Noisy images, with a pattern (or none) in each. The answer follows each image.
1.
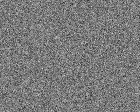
only noise
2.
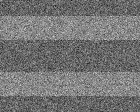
horizontal stripes
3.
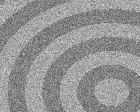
rings round one point
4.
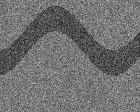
a wavy band
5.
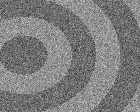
rings round one point
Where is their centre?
middle left
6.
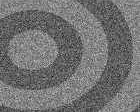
rings round one point
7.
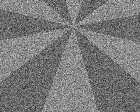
spokes from one point
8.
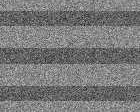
horizontal stripes
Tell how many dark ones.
3
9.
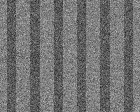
vertical stripes
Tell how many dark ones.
6
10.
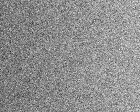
a smooth slope
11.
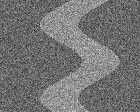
a wavy band
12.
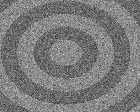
rings round one point
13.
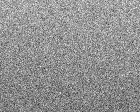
a smooth slope
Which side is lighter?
top
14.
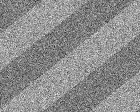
diagonal stripes
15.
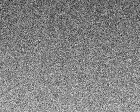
a smooth slope
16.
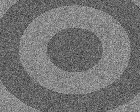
rings round one point
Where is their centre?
centre
